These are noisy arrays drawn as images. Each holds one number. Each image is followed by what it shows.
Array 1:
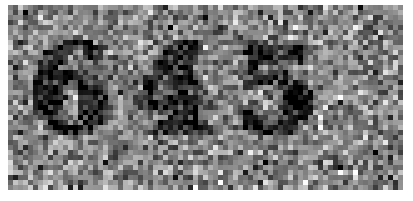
645
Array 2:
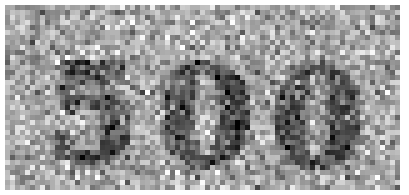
500
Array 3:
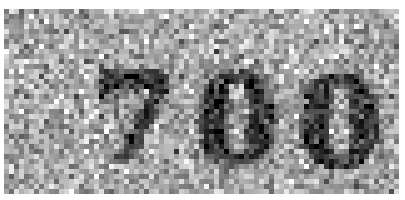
700
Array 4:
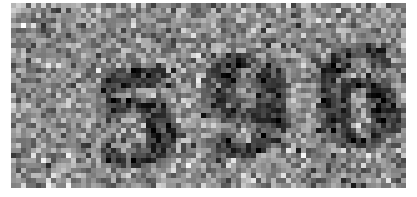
596
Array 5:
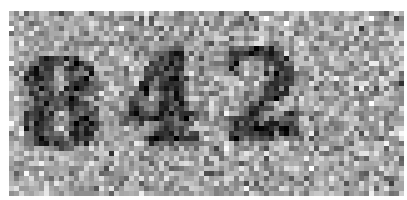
842
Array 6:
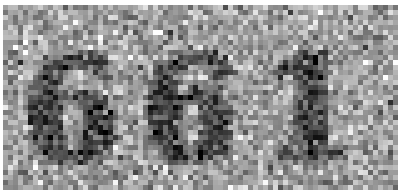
661
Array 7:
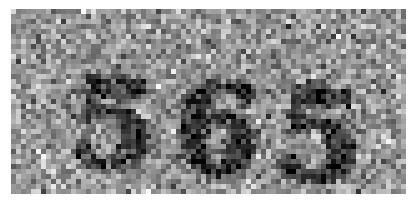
565
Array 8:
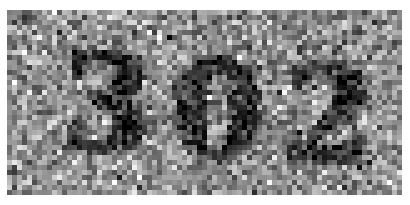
302
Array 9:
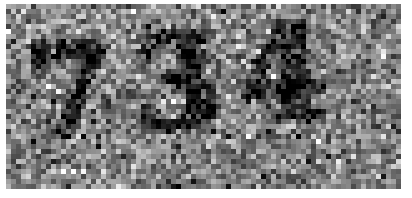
734
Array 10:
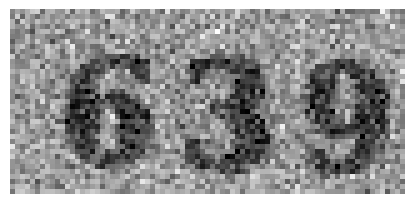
639
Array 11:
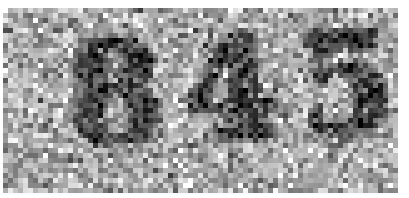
845
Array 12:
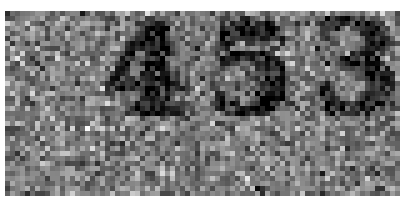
453
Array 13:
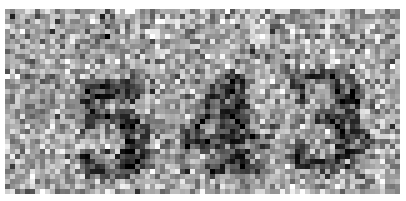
543
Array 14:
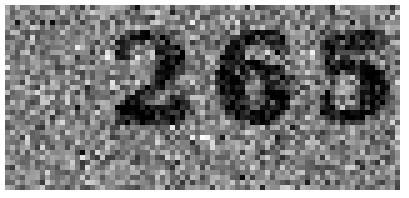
265
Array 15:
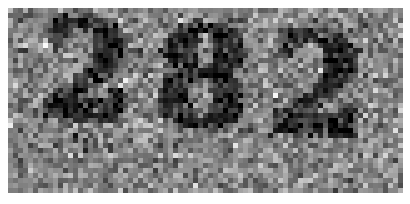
282
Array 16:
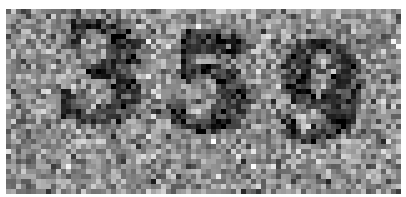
359
